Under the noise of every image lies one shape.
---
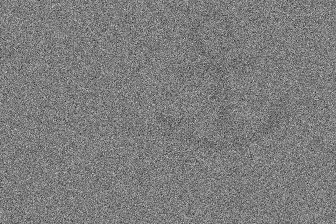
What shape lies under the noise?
anchor
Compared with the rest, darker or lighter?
darker
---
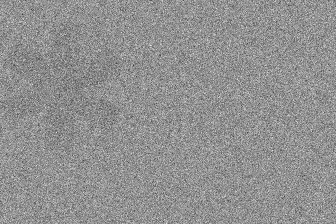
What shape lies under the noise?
asterisk
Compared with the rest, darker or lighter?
darker
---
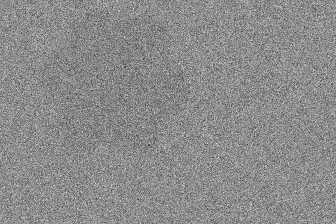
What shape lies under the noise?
flower
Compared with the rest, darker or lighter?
darker
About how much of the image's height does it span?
two thirds
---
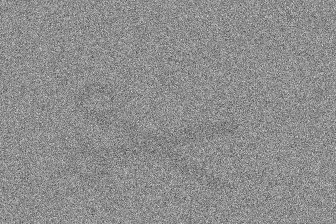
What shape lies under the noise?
pair of scissors
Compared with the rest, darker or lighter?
darker
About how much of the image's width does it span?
half
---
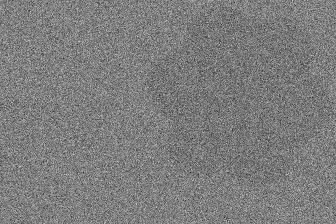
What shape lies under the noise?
flower
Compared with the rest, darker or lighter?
darker
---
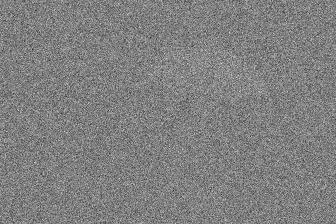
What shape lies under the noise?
umbrella
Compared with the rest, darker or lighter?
lighter
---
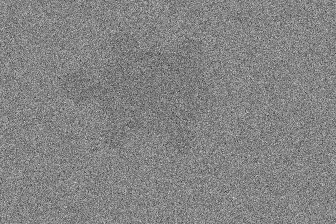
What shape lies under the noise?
turtle
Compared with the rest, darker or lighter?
darker
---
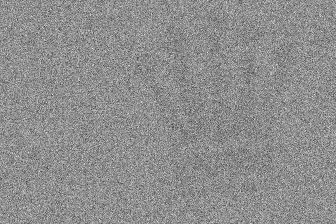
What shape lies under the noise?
chess queen
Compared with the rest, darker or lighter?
darker
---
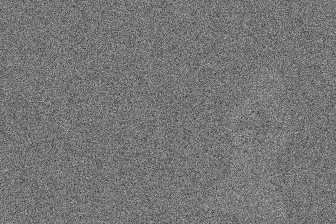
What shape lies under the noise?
chess bishop
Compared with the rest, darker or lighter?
lighter
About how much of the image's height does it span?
two thirds
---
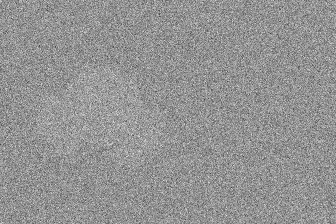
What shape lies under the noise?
car
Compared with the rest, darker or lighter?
lighter
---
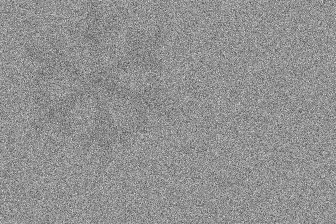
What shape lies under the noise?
snowflake
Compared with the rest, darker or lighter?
darker
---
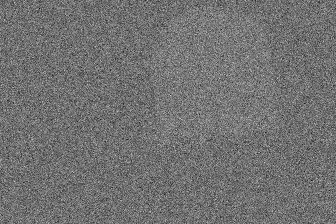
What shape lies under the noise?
ghost
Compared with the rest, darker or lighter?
lighter
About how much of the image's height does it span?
two thirds
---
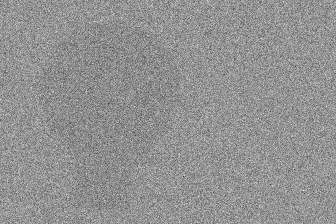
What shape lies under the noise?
light bulb
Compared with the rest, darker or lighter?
darker
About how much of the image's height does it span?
nearly all
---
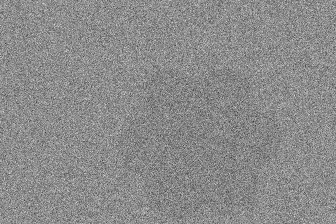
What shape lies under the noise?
flower
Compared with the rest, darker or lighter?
darker
